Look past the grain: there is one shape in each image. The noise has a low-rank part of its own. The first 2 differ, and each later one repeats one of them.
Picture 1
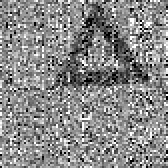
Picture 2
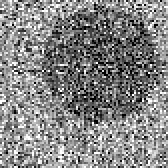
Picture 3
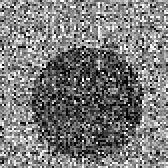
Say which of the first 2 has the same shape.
2
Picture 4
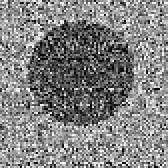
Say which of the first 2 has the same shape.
2
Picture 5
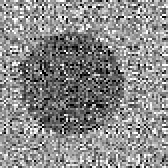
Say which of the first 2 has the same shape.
2
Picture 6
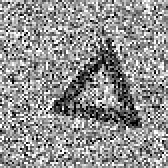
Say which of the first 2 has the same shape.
1
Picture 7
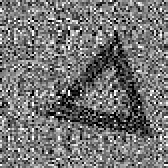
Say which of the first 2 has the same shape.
1
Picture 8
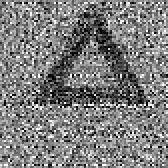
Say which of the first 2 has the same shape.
1
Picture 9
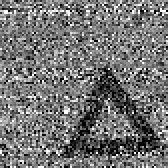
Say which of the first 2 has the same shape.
1
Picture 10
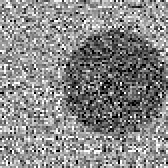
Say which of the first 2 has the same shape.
2
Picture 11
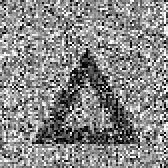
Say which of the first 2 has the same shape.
1
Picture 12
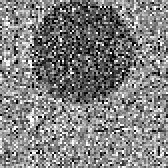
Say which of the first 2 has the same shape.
2
